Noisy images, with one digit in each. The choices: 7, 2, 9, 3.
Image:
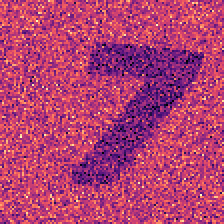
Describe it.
dark 7
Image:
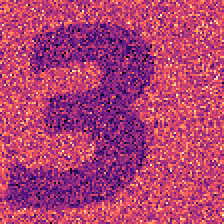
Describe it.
dark 3
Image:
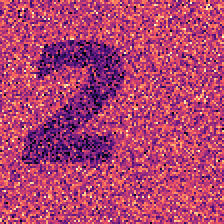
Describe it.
dark 2
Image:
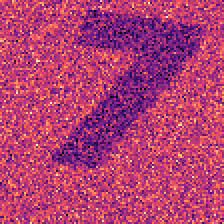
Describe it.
dark 7
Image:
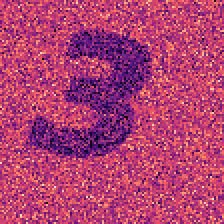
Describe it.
dark 3
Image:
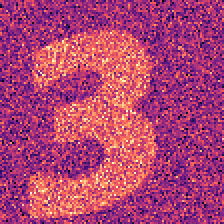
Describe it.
light 3
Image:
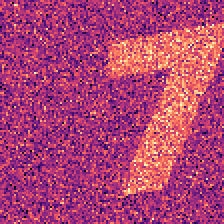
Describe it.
light 7
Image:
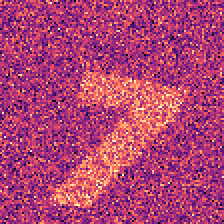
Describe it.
light 7
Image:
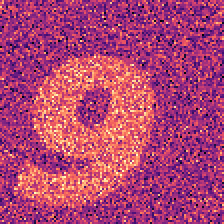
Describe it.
light 9
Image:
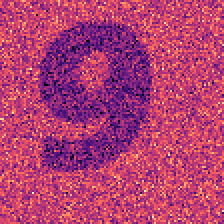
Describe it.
dark 9
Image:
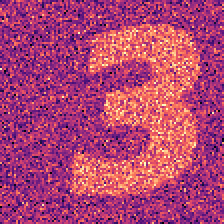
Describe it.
light 3
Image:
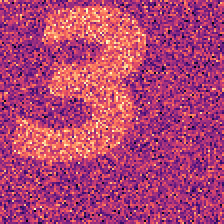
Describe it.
light 3
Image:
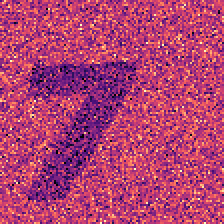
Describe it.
dark 7
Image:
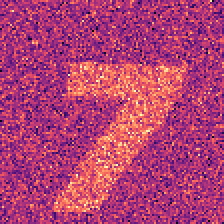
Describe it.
light 7
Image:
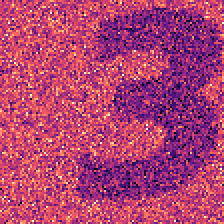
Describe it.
dark 3
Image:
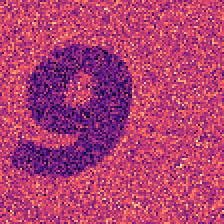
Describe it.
dark 9
